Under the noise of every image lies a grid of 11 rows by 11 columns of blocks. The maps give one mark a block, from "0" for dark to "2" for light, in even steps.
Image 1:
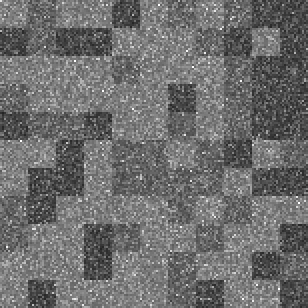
2 1 2 2 0 2 1 2 1 0 0
0 1 0 0 2 2 2 1 0 2 0
2 2 2 2 1 2 2 2 1 0 0
1 2 2 2 2 2 0 2 1 0 0
0 1 1 0 2 2 1 2 1 0 0
2 2 0 2 1 1 2 1 0 2 1
2 0 0 2 1 1 1 1 2 0 0
1 0 2 2 2 2 1 2 1 2 2
1 2 2 0 1 2 2 1 2 2 0
2 2 2 0 2 2 1 2 2 0 1
2 0 2 2 2 2 1 0 2 2 0
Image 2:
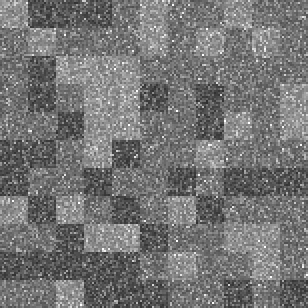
2 0 0 0 1 2 1 1 2 1 1
1 2 1 1 1 2 1 2 1 2 1
1 0 2 2 2 1 1 1 1 1 1
1 0 1 2 2 0 1 0 1 1 2
1 1 0 2 2 1 1 0 2 1 2
0 0 1 2 0 1 1 2 1 1 1
0 1 1 0 1 1 0 1 0 0 0
2 0 2 1 0 1 2 0 1 1 1
1 1 0 2 2 0 1 1 2 2 1
0 0 0 0 0 1 2 1 1 2 1
1 1 2 0 0 0 1 1 0 1 0
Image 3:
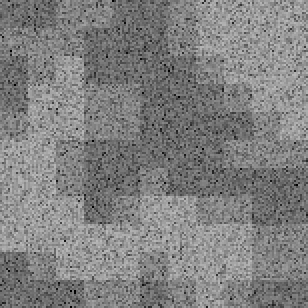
0 0 1 1 0 0 1 2 2 2 2
1 1 1 0 0 0 1 2 2 2 2
0 1 2 0 0 0 0 1 2 2 2
0 2 2 1 1 0 0 0 1 2 2
1 2 2 1 1 0 0 0 0 1 2
2 2 1 0 0 0 0 0 1 1 1
2 2 1 0 0 1 0 0 0 0 0
2 2 2 0 1 2 2 1 1 0 0
2 2 2 2 2 2 2 2 2 1 1
0 1 2 2 2 1 2 2 2 1 1
0 0 0 1 1 0 1 2 1 0 0
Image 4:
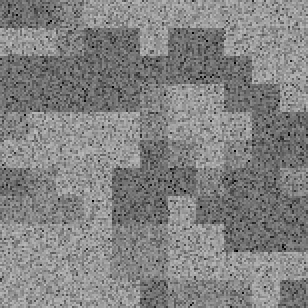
0 0 1 2 2 2 2 2 2 2 2
2 2 1 0 0 2 0 0 2 2 2
0 0 0 0 0 0 0 0 0 2 2
0 0 0 0 0 1 2 2 0 0 2
1 2 2 2 2 1 2 2 2 0 0
2 2 2 2 2 0 1 2 1 0 0
0 1 2 2 0 0 0 1 0 0 1
1 1 1 2 0 0 2 0 0 0 0
2 2 2 2 1 1 2 2 0 0 0
2 2 2 2 1 1 2 2 2 2 2
2 2 2 2 2 0 1 1 1 2 0
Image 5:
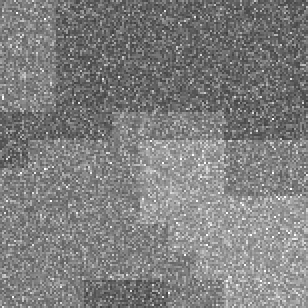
1 1 0 0 0 0 0 0 0 0 0
1 1 0 0 0 0 0 0 0 0 0
1 1 0 0 0 0 0 0 0 0 0
1 1 0 0 0 0 0 0 0 0 0
0 0 0 0 1 1 1 1 0 0 0
0 1 1 1 1 2 2 2 1 1 1
1 1 1 1 1 2 2 2 1 1 1
1 1 1 1 1 2 2 2 2 2 2
1 1 1 1 1 1 2 2 2 2 2
1 1 1 1 1 1 1 2 2 2 2
1 1 1 0 0 0 1 1 2 2 2
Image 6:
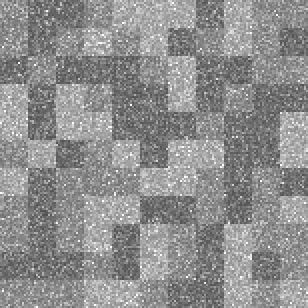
1 0 0 1 2 2 2 0 2 1 1
1 0 1 2 1 2 0 1 2 1 0
0 1 0 0 0 1 2 0 0 1 1
2 0 2 1 0 0 2 0 1 0 0
2 0 2 2 0 0 0 1 0 0 2
1 2 0 1 2 0 2 2 0 0 2
2 0 1 1 1 2 2 1 0 1 0
1 0 1 2 2 0 0 1 0 1 2
1 0 1 2 0 2 1 0 2 1 1
0 0 0 1 0 2 1 0 2 0 1
1 1 1 2 2 1 0 0 2 1 2
